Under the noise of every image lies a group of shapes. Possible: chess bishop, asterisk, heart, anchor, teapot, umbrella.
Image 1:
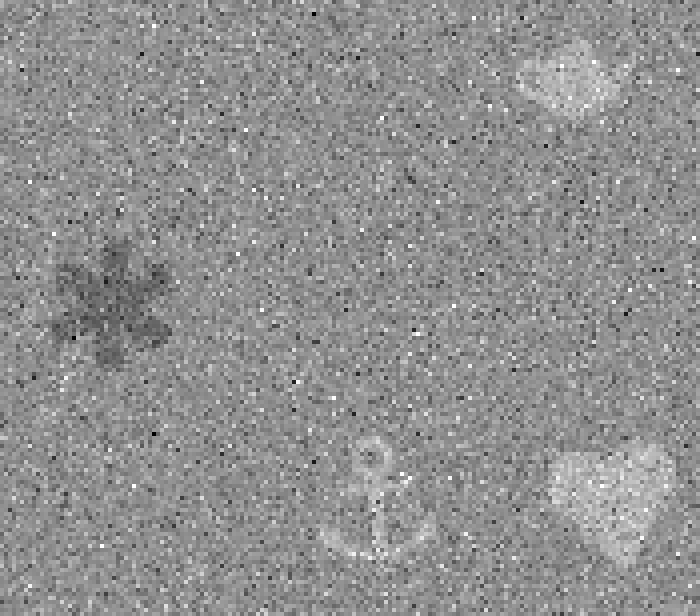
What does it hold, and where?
top right: light teapot; middle left: dark asterisk; bottom middle: light anchor; bottom right: light heart
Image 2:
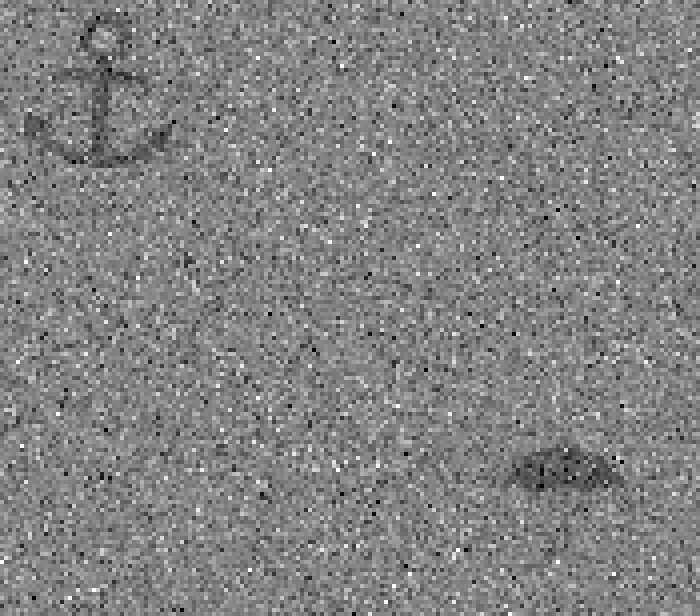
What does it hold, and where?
top left: dark anchor; bottom right: dark umbrella
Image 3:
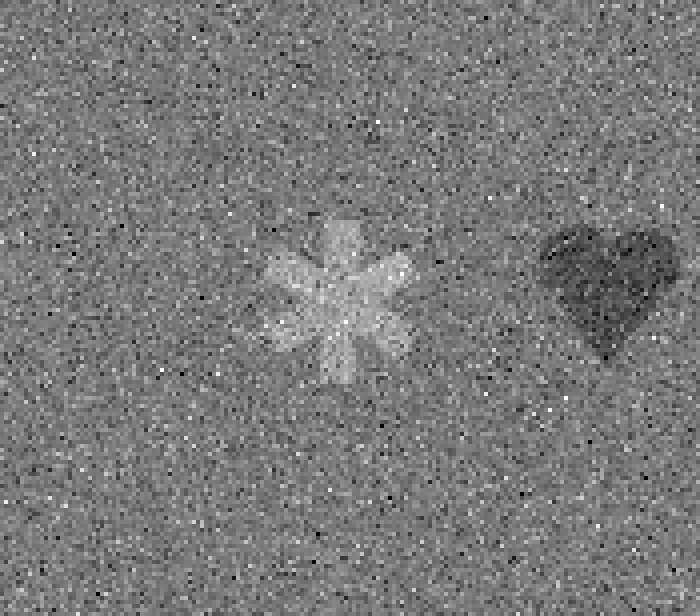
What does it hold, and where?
centre: light asterisk; middle right: dark heart
